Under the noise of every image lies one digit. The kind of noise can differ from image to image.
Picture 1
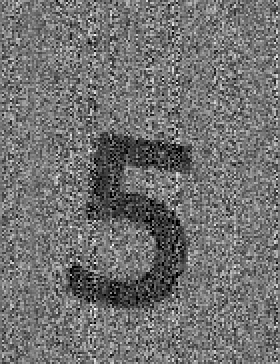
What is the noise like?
columns of uneven size
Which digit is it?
5
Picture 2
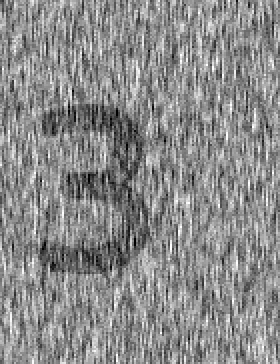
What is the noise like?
streaked along the columns
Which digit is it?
3
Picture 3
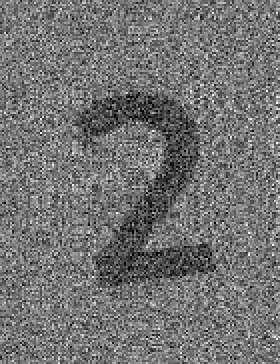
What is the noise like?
low rank plus noise
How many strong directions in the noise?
three or four
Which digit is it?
2
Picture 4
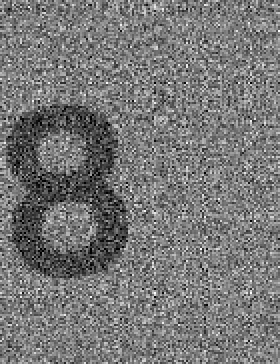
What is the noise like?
low rank plus noise
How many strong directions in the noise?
three or four
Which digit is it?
8
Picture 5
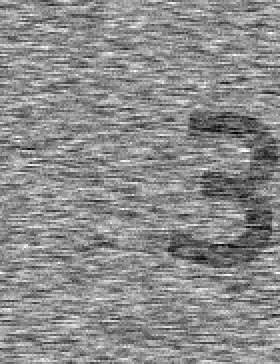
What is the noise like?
streaked along the rows
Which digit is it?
3
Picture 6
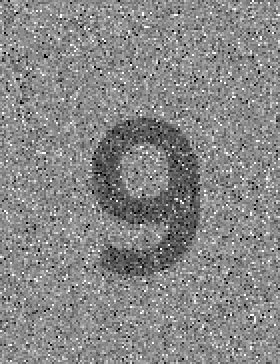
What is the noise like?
heavy tails
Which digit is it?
9
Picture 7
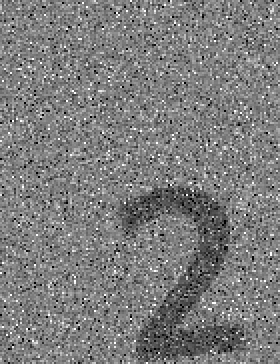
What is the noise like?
heavy tails
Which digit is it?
2
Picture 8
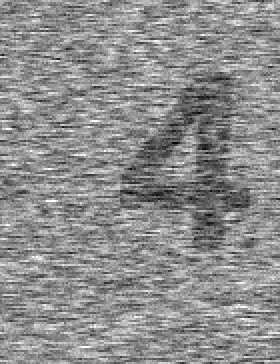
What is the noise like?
streaked along the rows
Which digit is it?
4
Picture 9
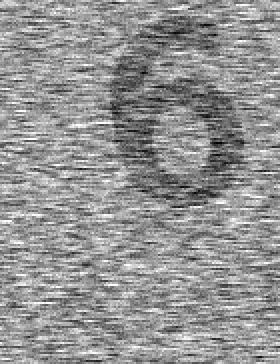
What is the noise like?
streaked along the rows
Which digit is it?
6
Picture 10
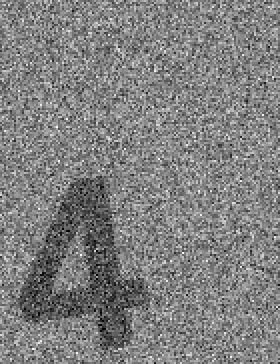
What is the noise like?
independent entries
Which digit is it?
4
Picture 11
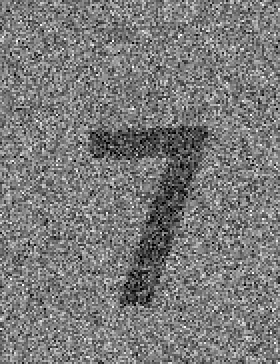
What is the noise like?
independent entries
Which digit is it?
7
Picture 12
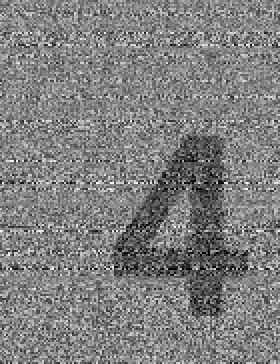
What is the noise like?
rows of uneven size
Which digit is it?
4
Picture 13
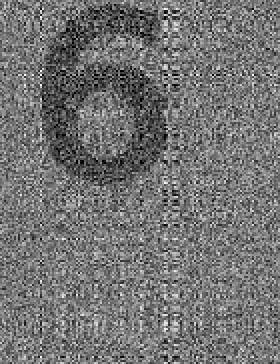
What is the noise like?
low rank plus noise
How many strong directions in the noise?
one
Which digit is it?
6
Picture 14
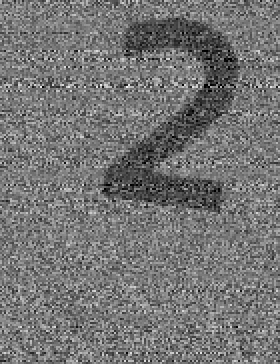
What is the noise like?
rows of uneven size
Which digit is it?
2
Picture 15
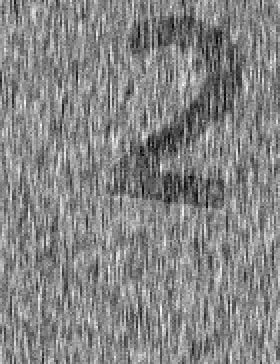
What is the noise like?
streaked along the columns
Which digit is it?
2
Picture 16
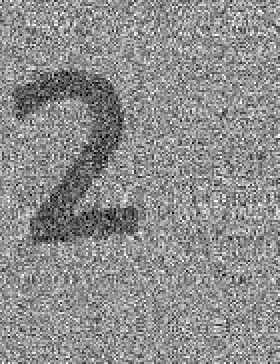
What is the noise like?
low rank plus noise
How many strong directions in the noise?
three or four
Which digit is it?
2
